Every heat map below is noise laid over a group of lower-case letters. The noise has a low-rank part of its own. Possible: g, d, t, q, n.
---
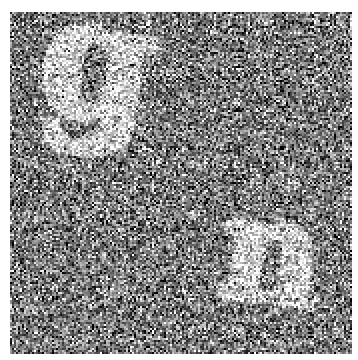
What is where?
top left: g; bottom right: n
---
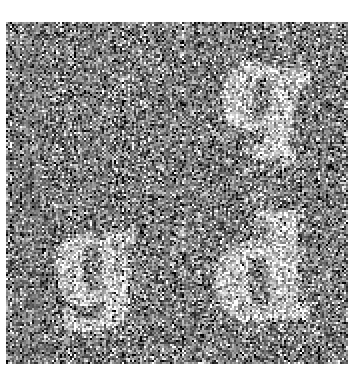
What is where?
top right: q; bottom left: g; bottom right: d
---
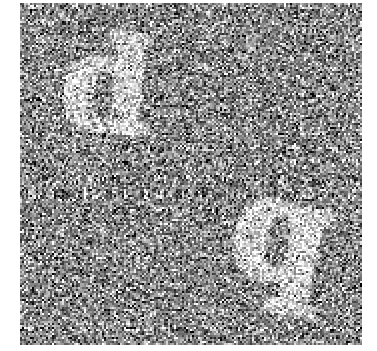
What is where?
top left: d; bottom right: q
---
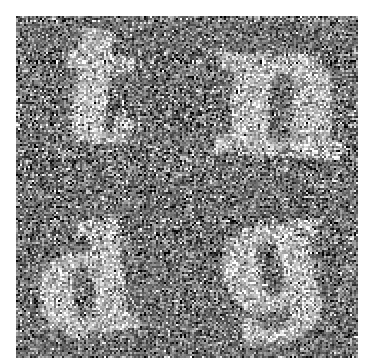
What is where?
top left: t; top right: n; bottom left: d; bottom right: g
